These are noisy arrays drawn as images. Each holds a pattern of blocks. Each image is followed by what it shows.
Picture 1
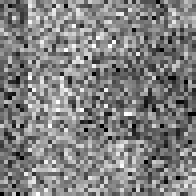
top and bottom mirror each other
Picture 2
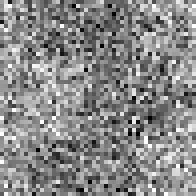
top and bottom mirror each other
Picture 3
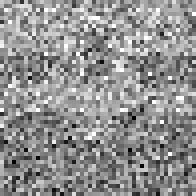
left and right mirror each other
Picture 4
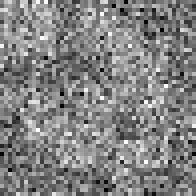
mirrored about the diagonal from the top left
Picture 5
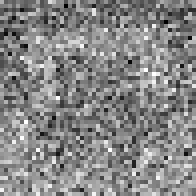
left and right mirror each other
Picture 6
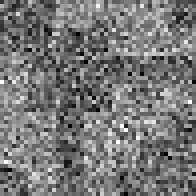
mirrored about the diagonal from the top left
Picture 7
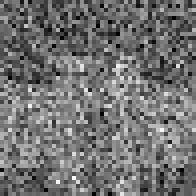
left and right mirror each other
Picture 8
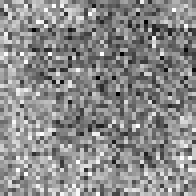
mirrored about the diagonal from the bottom left
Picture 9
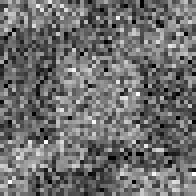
the same after a half turn
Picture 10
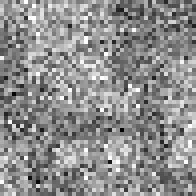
no symmetry
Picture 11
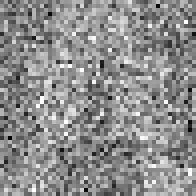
left and right mirror each other
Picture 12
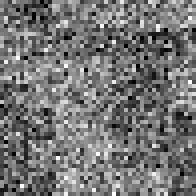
no symmetry
